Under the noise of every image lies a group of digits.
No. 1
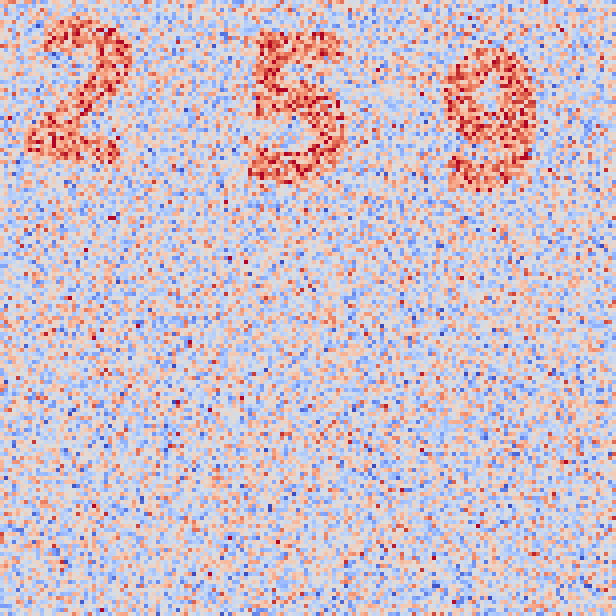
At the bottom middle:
nothing
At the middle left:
nothing
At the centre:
nothing
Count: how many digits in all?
3
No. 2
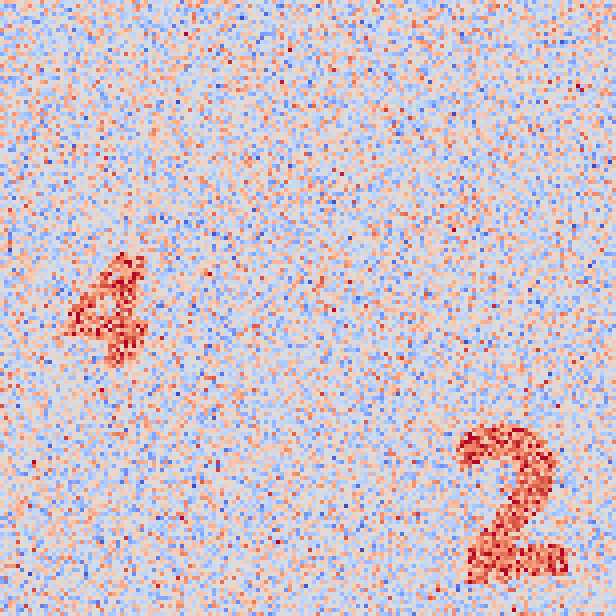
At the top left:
nothing
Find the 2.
bottom right
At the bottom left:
nothing
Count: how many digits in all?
2
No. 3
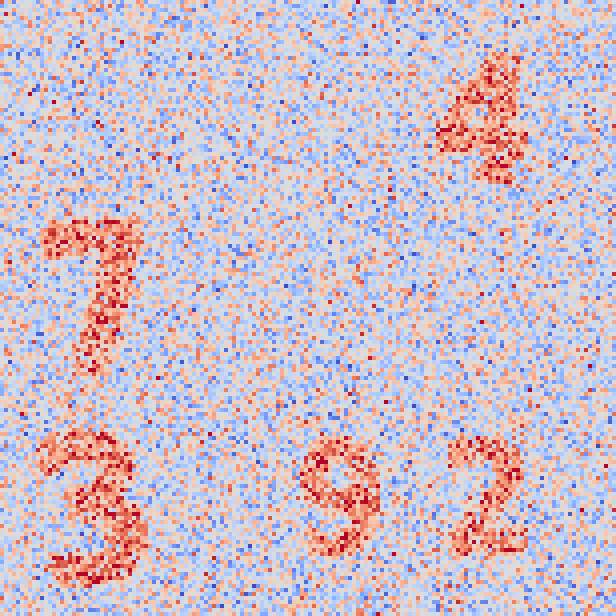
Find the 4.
top right
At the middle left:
7
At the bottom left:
3
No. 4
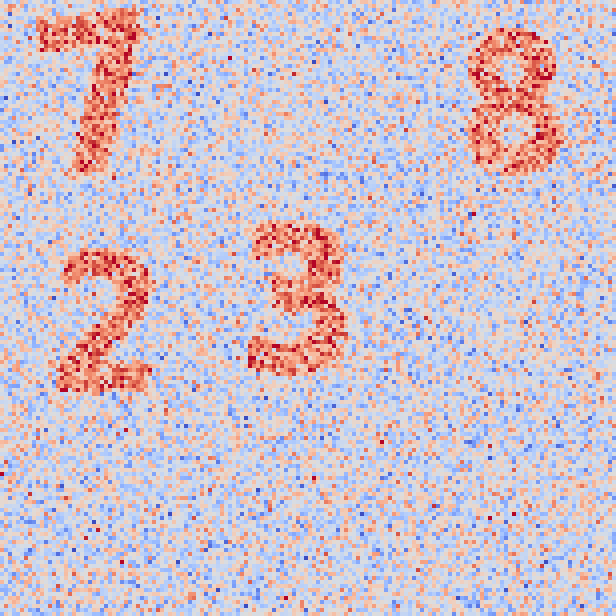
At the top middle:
nothing
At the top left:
7
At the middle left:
2
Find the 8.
top right
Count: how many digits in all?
4
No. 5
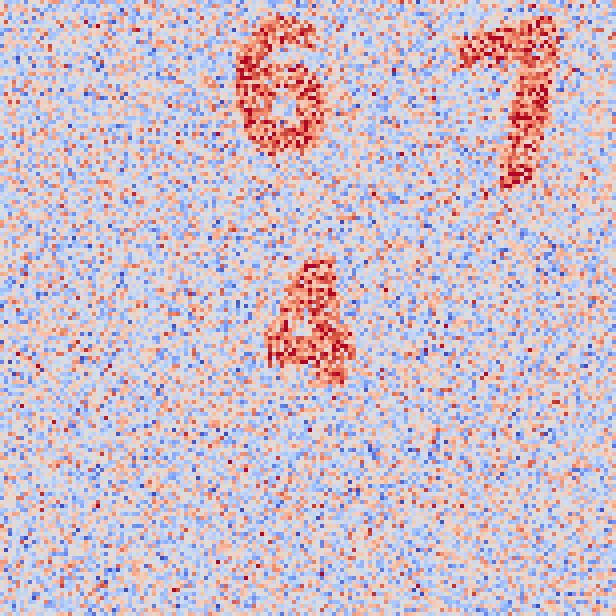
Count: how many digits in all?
3
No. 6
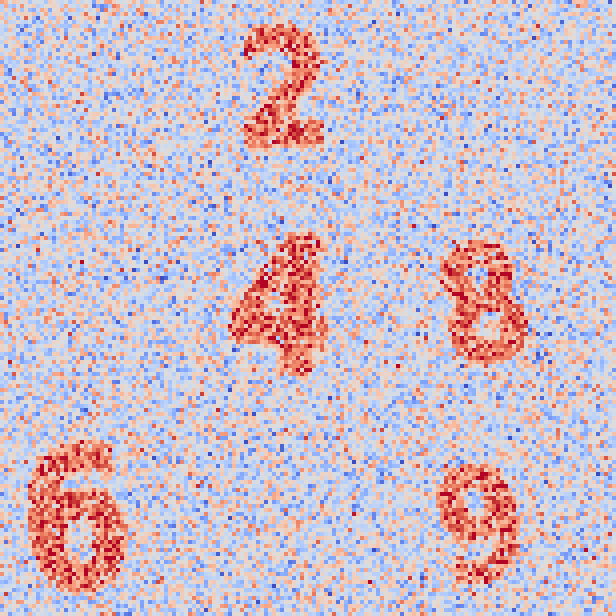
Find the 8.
middle right
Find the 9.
bottom right
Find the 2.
top middle
